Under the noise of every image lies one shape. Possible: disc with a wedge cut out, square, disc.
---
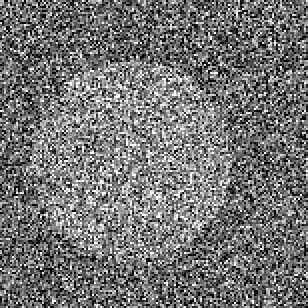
disc
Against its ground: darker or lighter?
lighter
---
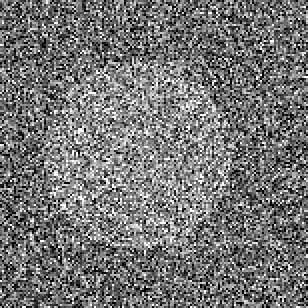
disc
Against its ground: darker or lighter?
lighter
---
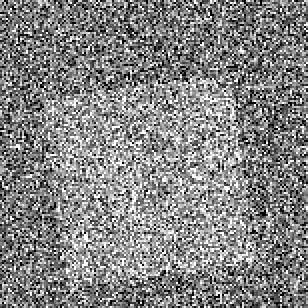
square
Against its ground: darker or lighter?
lighter
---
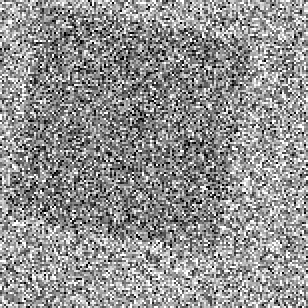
square
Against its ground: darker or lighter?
darker
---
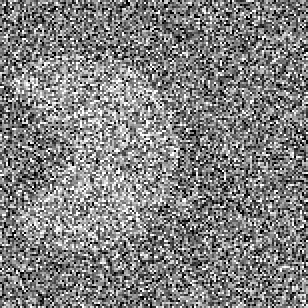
disc with a wedge cut out
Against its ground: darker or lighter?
lighter
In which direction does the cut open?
left
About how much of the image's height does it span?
two thirds
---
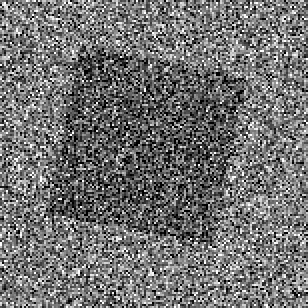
square
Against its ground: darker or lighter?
darker
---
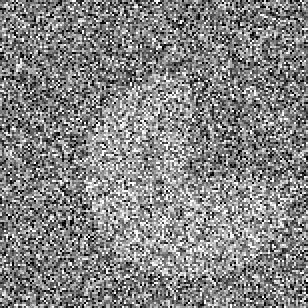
disc with a wedge cut out
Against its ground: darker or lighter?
lighter
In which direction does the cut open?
up and right
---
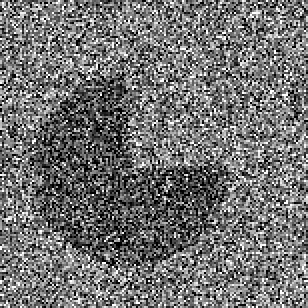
disc with a wedge cut out
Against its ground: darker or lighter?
darker
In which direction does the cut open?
up and right
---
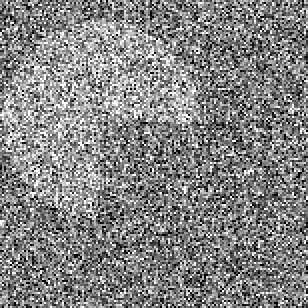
disc with a wedge cut out
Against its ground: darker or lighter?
lighter
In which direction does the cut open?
down and right
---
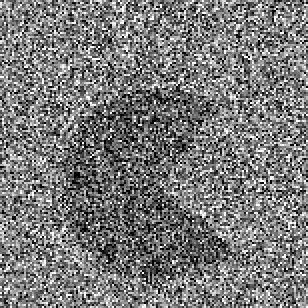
disc with a wedge cut out
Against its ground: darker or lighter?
darker
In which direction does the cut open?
right
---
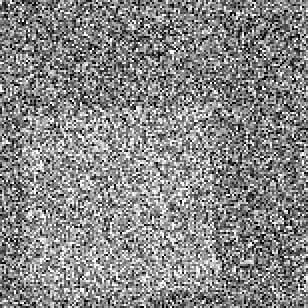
square
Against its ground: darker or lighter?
lighter
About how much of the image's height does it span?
two thirds
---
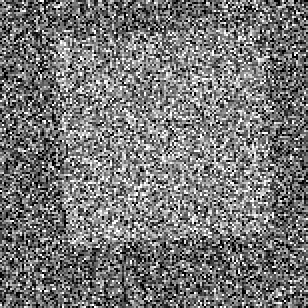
square
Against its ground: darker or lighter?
lighter
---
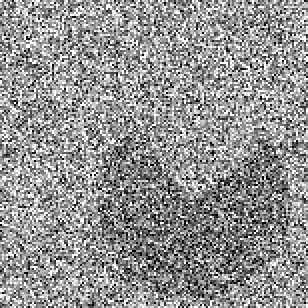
disc with a wedge cut out
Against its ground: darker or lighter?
darker
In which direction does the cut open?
up
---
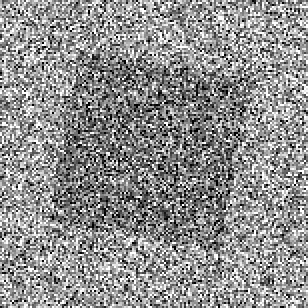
square
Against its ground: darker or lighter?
darker
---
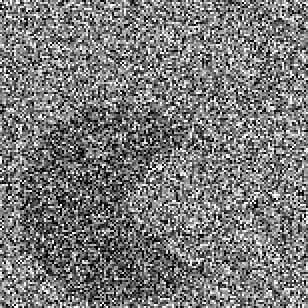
disc with a wedge cut out
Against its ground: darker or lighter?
darker
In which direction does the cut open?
right
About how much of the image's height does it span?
two thirds
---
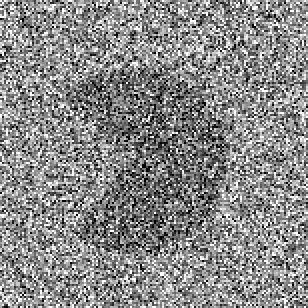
disc with a wedge cut out
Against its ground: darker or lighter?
darker
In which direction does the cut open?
left
